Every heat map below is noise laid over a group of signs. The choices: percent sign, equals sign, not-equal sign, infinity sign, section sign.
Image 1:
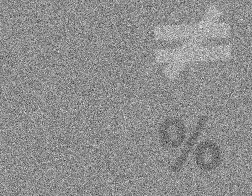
top right: light not-equal sign; bottom right: dark percent sign
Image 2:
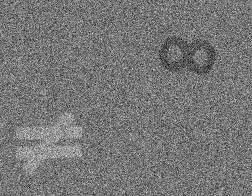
top right: dark infinity sign; bottom left: light not-equal sign
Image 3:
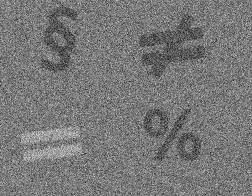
top left: dark section sign; top right: dark not-equal sign; bottom left: light equals sign; bottom right: dark percent sign
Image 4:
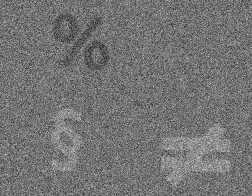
top left: dark percent sign; bottom left: light section sign; bottom right: light not-equal sign
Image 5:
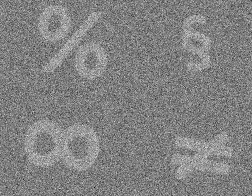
top left: light percent sign; top right: light section sign; bottom left: light infinity sign; bottom right: light not-equal sign
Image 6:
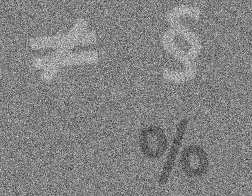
top left: light not-equal sign; top right: light section sign; bottom right: dark percent sign
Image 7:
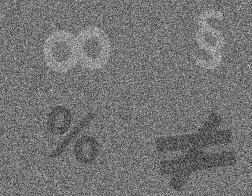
top left: light infinity sign; top right: light section sign; bottom left: dark percent sign; bottom right: dark not-equal sign
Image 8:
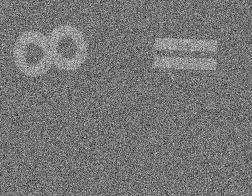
top left: light infinity sign; top right: light equals sign
